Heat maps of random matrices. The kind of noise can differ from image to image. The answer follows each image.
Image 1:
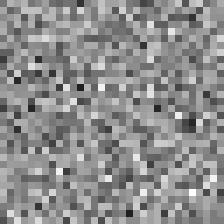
independent entries
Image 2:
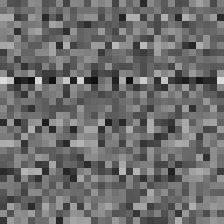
rows of uneven size
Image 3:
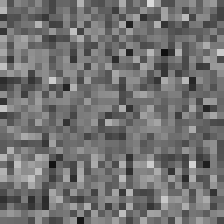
low rank plus noise
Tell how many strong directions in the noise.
one
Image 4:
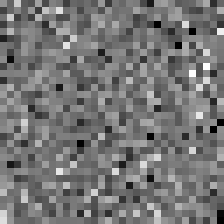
heavy tails
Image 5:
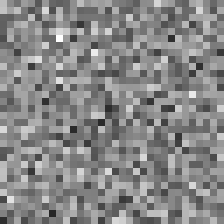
independent entries
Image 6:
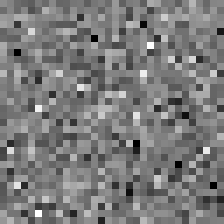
heavy tails
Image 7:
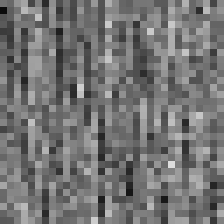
streaked along the columns
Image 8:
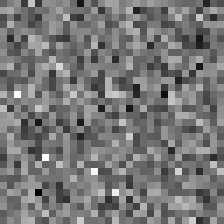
low rank plus noise
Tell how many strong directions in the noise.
five to eight
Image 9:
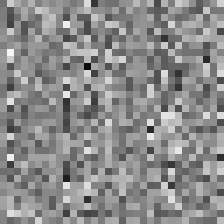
columns of uneven size
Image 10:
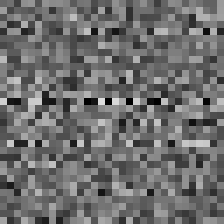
rows of uneven size
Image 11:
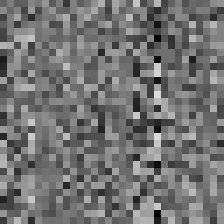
columns of uneven size
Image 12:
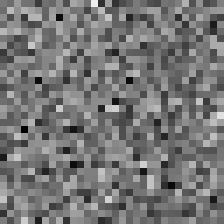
independent entries
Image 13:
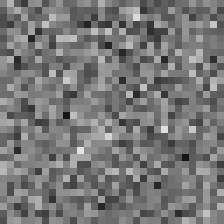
independent entries
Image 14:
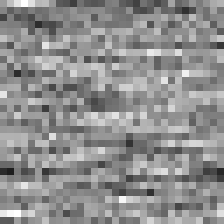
streaked along the rows
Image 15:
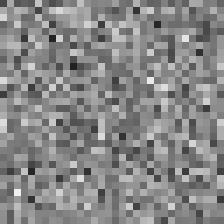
low rank plus noise
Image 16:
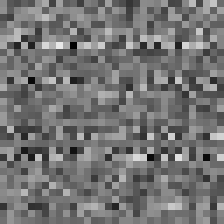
rows of uneven size
